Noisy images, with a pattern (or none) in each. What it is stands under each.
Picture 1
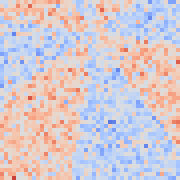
spokes from one point
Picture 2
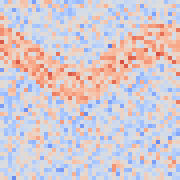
a wavy band
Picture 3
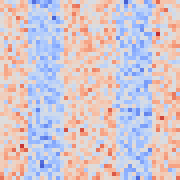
vertical stripes
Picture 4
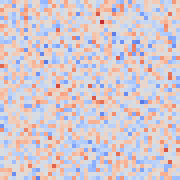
only noise
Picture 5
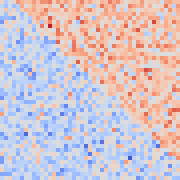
a sharp edge
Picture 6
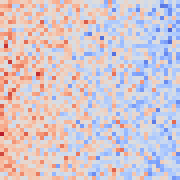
a smooth slope
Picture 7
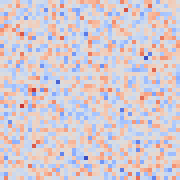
only noise
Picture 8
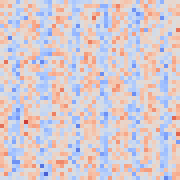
vertical stripes
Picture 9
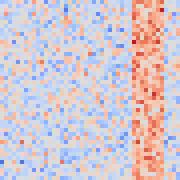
one vertical stripe
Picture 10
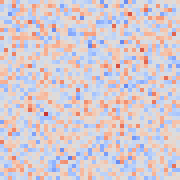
only noise
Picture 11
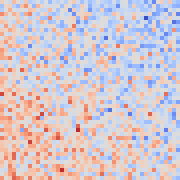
a smooth slope
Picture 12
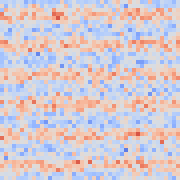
horizontal stripes
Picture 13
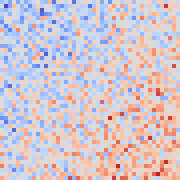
a smooth slope
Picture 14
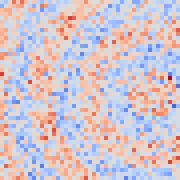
rings round one point
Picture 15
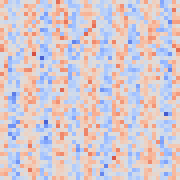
vertical stripes
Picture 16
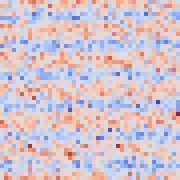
horizontal stripes
